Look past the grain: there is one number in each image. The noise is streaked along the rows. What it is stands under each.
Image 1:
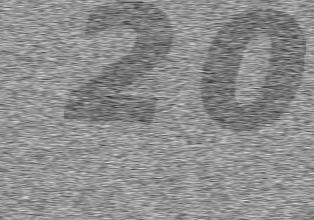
20
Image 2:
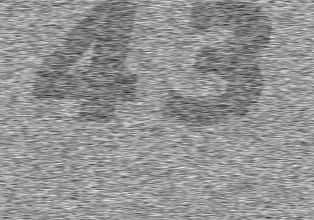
43
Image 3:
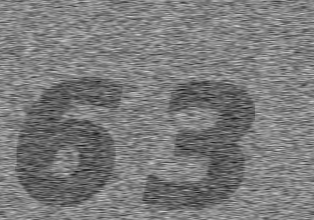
63
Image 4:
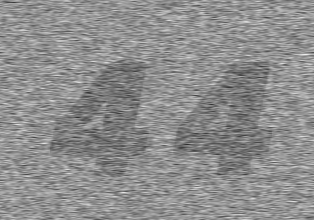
44
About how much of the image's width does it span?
two thirds
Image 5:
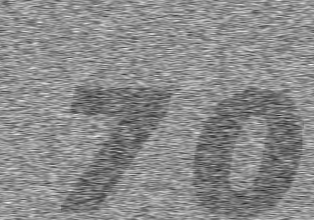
70
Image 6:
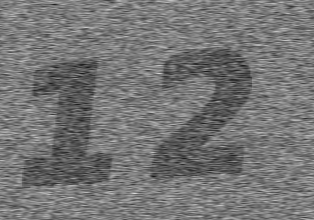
12
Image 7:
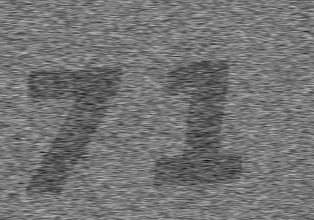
71
